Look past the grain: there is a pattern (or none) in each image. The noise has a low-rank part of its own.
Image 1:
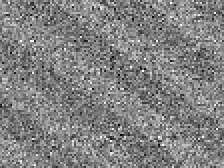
diagonal stripes
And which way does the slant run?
top left to bottom right
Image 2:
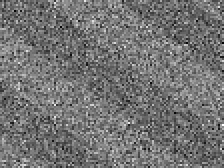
diagonal stripes
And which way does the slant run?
top left to bottom right
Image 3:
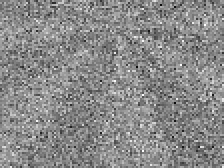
spokes from one point
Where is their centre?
top middle
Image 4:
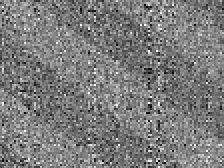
diagonal stripes
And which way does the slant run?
top left to bottom right
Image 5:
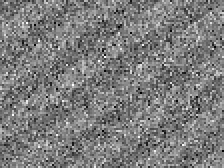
diagonal stripes
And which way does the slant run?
bottom left to top right
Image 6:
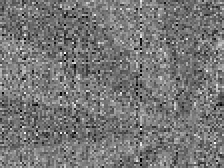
spokes from one point
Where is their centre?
bottom right
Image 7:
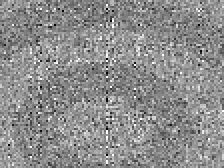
rings round one point
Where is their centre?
bottom middle
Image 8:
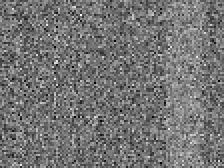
one vertical stripe
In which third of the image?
right
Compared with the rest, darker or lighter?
lighter
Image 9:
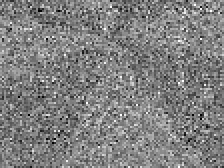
spokes from one point
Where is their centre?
top middle
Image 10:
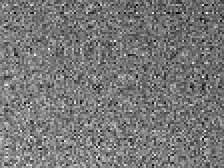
a smooth slope
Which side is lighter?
bottom left
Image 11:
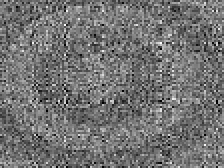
rings round one point
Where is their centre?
centre
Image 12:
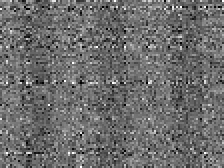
vertical stripes
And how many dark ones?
3
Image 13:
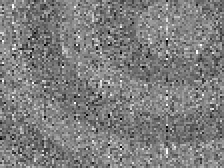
rings round one point
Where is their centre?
top right
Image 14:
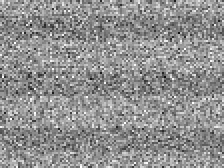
horizontal stripes
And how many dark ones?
3
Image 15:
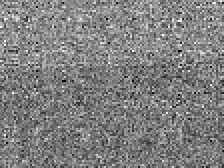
a sharp edge
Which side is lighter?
top
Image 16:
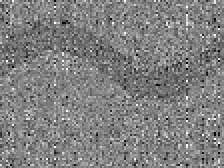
a wavy band
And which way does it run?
left to right
